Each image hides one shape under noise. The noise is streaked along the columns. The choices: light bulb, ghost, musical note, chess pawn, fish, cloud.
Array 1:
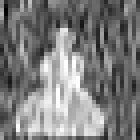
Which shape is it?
chess pawn
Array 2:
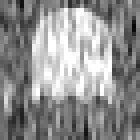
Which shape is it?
ghost
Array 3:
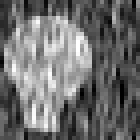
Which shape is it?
light bulb
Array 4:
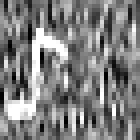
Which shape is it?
musical note
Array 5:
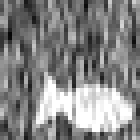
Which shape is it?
fish
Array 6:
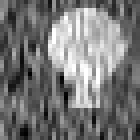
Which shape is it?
light bulb
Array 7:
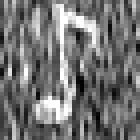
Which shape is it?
musical note
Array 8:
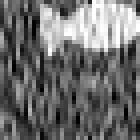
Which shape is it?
fish
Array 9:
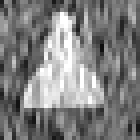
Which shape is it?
chess pawn
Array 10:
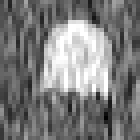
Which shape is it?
ghost
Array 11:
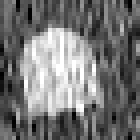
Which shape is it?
ghost
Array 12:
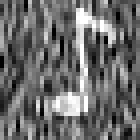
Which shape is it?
musical note
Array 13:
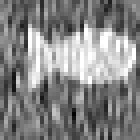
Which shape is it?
fish
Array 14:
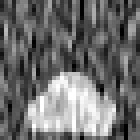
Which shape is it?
cloud
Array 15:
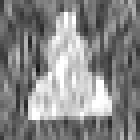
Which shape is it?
chess pawn
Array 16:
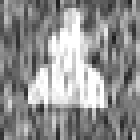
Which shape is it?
chess pawn
